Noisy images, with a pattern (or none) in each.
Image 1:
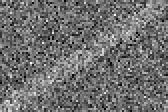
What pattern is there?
a diagonal band
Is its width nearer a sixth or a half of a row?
a sixth
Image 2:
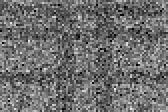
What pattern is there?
bands of rows crossing bands of columns
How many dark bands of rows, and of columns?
3 and 2
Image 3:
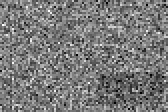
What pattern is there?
one block
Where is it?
bottom right
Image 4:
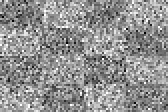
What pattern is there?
a checkerboard
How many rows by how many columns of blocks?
4 by 4
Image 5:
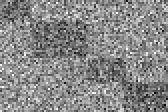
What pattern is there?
blocks along the diagonal
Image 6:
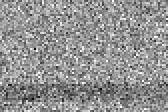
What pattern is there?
one band of rows
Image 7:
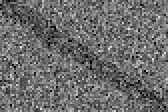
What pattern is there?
a diagonal band
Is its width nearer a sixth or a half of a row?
a sixth
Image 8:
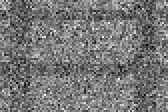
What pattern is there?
bands of rows crossing bands of columns
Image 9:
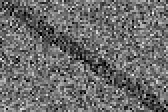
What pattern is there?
a diagonal band
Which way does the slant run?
top left to bottom right
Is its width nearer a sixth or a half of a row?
a sixth
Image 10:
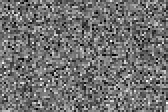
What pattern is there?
only noise
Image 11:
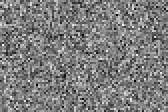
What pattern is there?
only noise
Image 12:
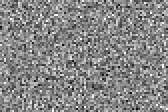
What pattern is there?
only noise
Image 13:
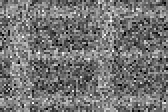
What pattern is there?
bands of rows crossing bands of columns
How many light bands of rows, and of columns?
3 and 2
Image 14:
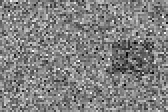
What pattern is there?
one block
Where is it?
middle right
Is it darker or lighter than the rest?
darker
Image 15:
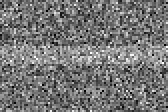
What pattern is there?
one band of rows
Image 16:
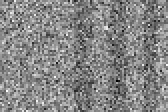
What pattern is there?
bands of columns
